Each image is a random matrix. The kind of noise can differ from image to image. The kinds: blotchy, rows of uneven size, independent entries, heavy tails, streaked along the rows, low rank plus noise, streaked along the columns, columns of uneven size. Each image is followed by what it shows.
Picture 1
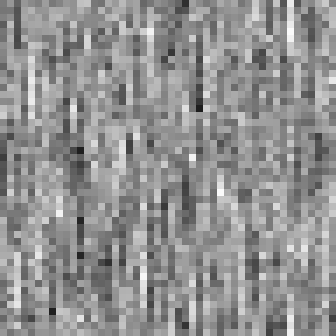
streaked along the columns
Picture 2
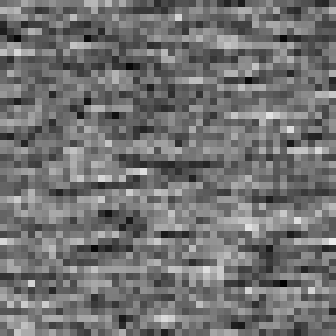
streaked along the rows
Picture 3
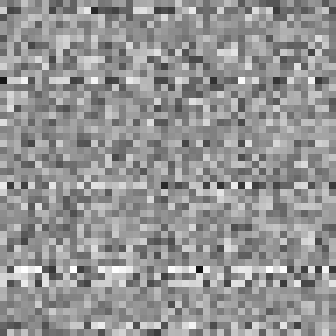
rows of uneven size
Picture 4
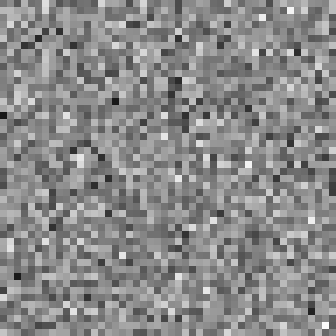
independent entries
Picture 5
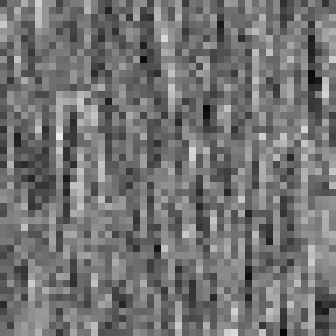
streaked along the columns
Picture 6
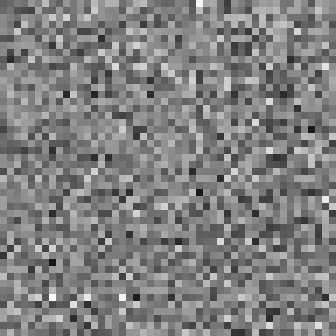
low rank plus noise
